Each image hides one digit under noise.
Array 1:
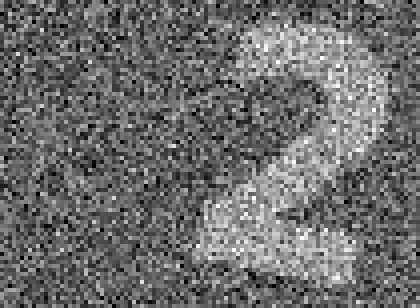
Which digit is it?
2
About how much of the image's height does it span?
nearly all
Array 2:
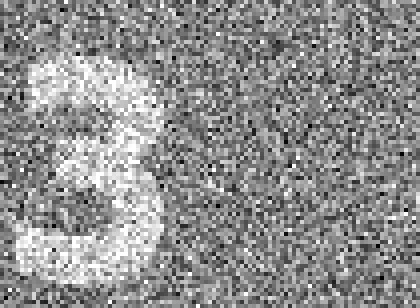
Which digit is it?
3
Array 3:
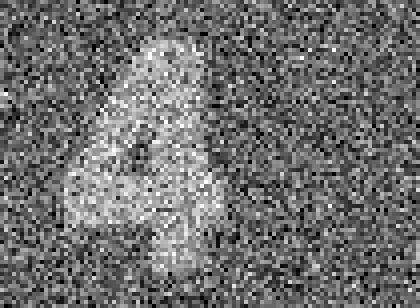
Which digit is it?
4
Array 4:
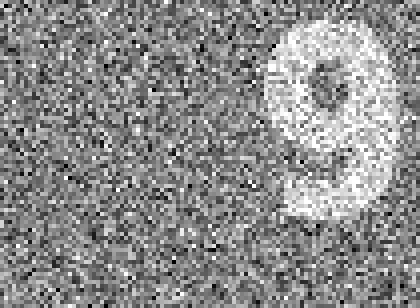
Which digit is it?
9
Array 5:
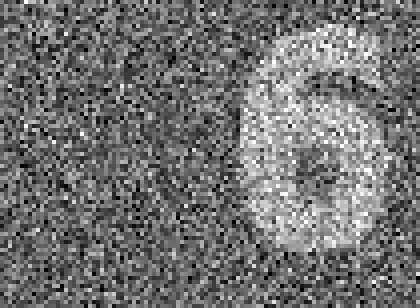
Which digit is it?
6
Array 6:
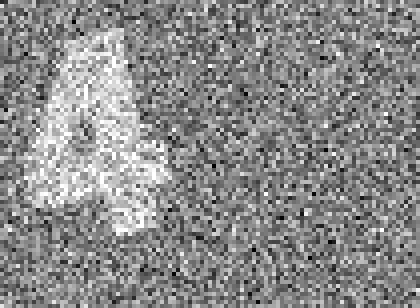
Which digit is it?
4
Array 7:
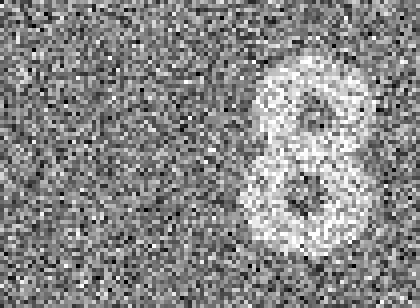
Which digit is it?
8
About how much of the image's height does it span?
two thirds
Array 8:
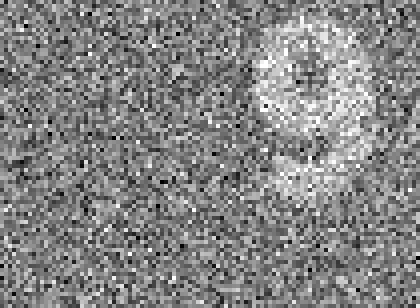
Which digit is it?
9
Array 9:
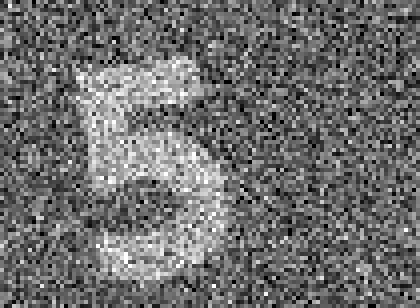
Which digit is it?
5
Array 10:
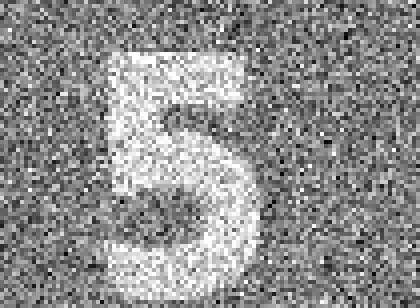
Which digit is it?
5
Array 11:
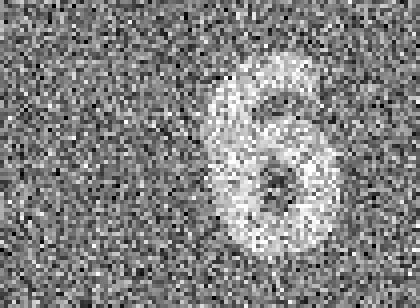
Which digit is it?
6
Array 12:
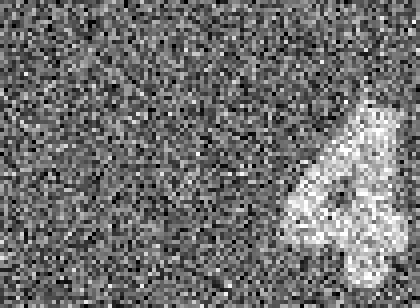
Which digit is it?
4
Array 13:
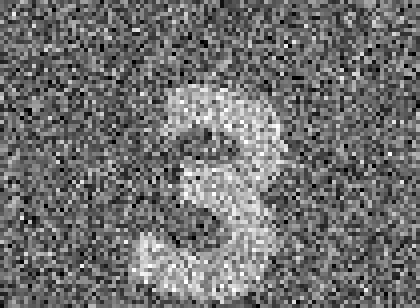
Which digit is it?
3
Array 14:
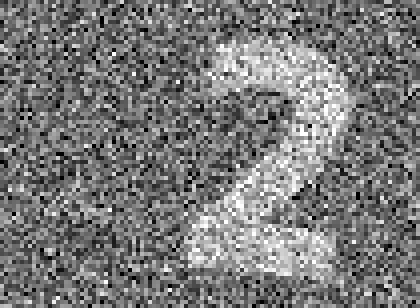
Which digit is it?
2
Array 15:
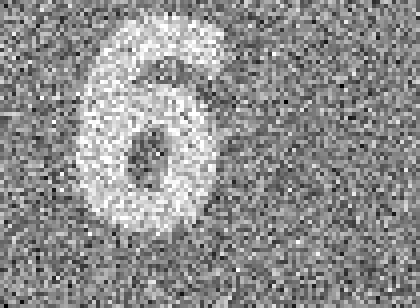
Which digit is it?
6
